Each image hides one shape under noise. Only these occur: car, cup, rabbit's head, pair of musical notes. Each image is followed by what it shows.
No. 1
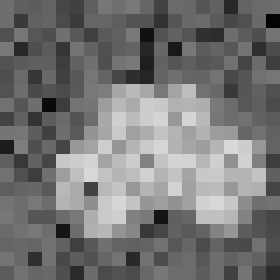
car
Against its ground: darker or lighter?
lighter
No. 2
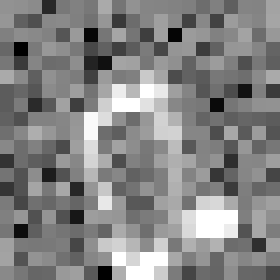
pair of musical notes
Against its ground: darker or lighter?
lighter
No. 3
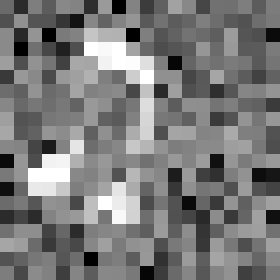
pair of musical notes
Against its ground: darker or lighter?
lighter
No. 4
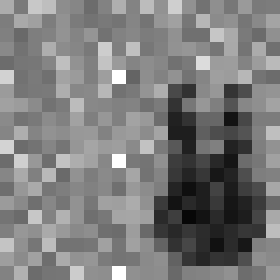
rabbit's head
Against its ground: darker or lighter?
darker
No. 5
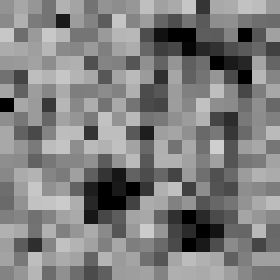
pair of musical notes
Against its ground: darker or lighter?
darker
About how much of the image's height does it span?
nearly all
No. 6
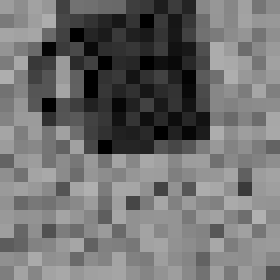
cup
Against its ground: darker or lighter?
darker
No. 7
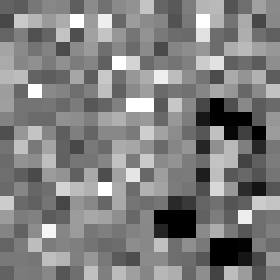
pair of musical notes
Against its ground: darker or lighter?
darker
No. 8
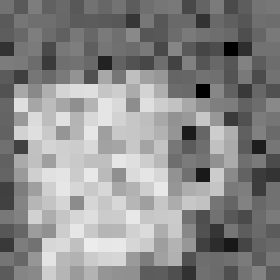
cup
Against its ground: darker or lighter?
lighter
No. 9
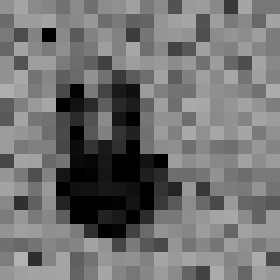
rabbit's head
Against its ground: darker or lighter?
darker
